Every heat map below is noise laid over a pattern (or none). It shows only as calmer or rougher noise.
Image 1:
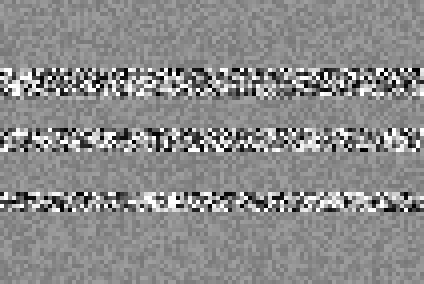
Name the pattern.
bands of rows
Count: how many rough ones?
3
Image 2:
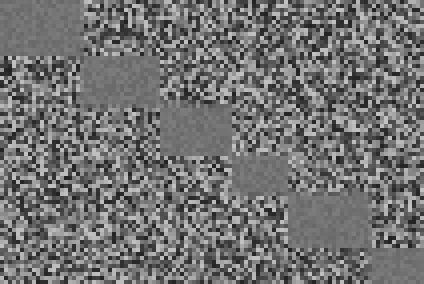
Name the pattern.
blocks along the diagonal
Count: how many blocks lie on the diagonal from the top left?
6
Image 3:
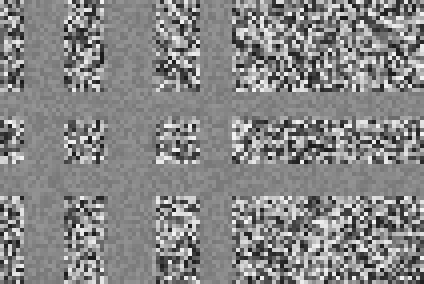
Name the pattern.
bands of rows crossing bands of columns
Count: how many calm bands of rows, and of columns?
2 and 3
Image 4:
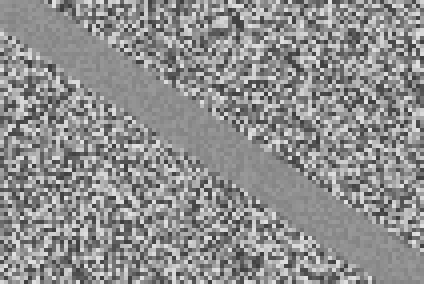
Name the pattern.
a diagonal band
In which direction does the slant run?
top left to bottom right
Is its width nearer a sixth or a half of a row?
a sixth
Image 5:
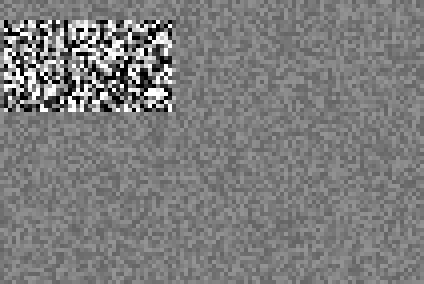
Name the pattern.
one block
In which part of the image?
top left
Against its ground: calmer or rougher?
rougher
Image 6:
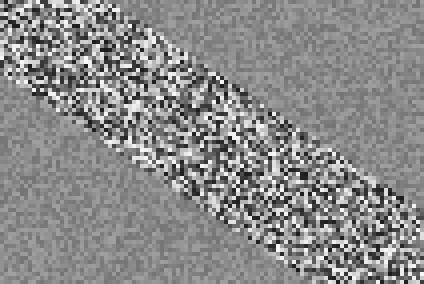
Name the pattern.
a diagonal band
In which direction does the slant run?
top left to bottom right
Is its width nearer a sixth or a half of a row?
a half
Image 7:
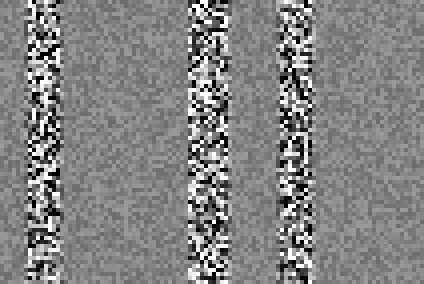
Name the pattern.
bands of columns
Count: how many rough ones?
3
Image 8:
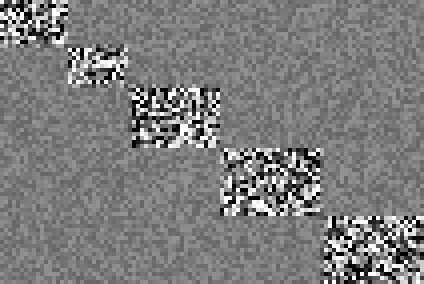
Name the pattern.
blocks along the diagonal
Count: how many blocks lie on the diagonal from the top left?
5
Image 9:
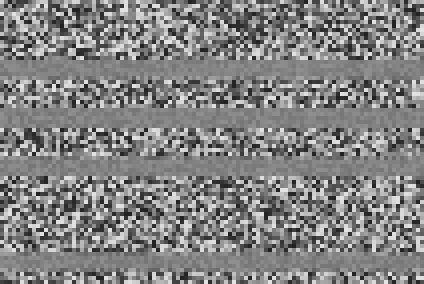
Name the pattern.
bands of rows
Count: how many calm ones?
4
